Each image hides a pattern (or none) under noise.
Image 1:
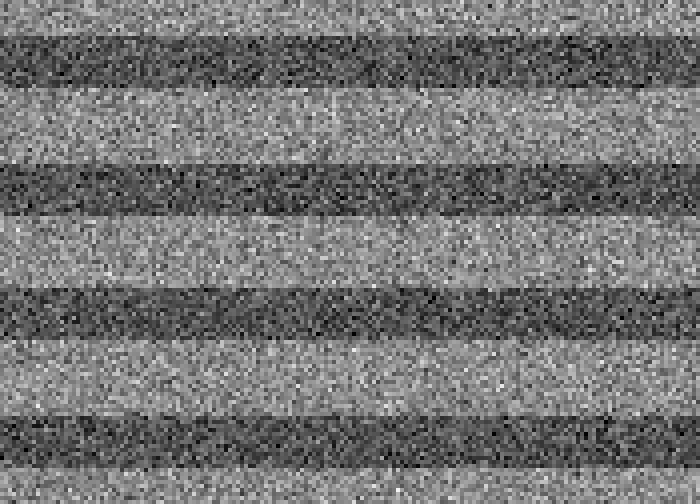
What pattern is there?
horizontal stripes
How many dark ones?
4
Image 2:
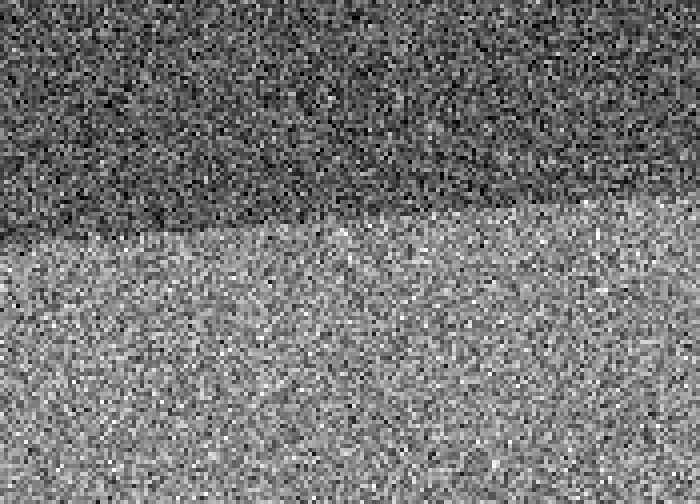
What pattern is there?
a sharp edge
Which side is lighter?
bottom
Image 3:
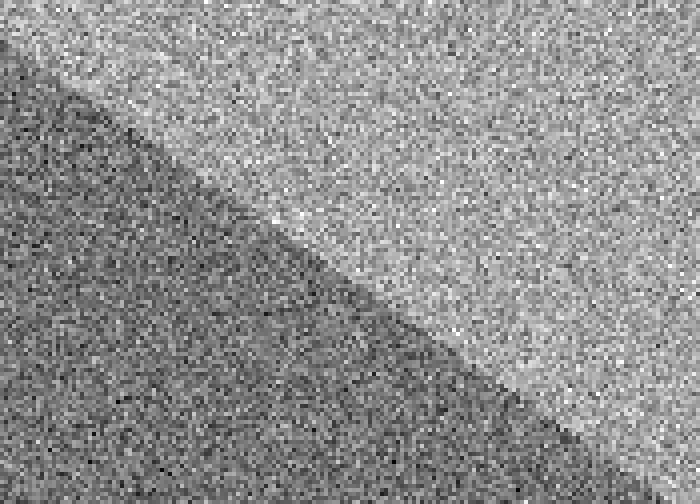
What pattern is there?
a sharp edge
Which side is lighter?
top right
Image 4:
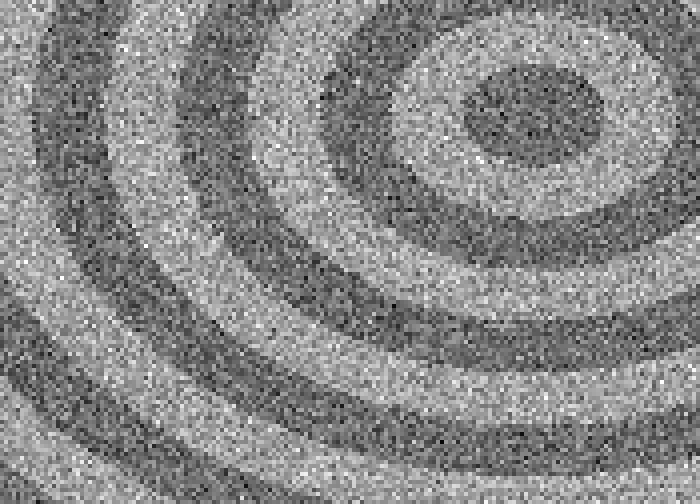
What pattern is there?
rings round one point
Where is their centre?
top right
